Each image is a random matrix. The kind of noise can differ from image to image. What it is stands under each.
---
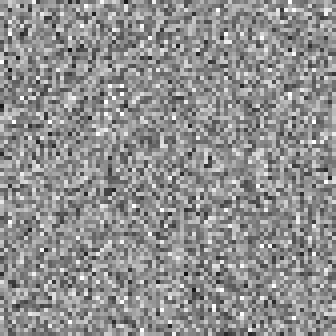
independent entries
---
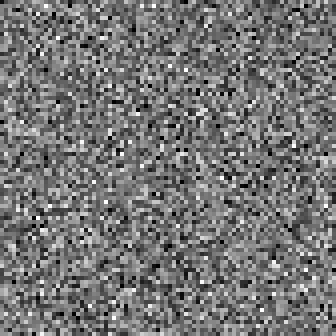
independent entries
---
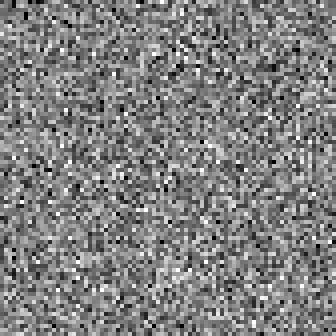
independent entries
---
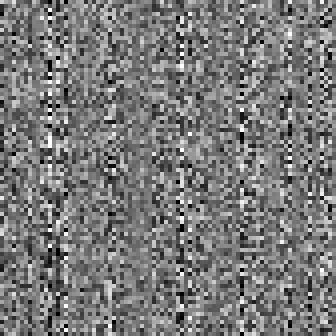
columns of uneven size
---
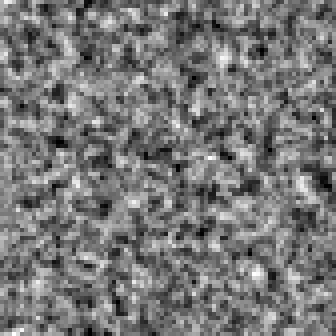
blotchy
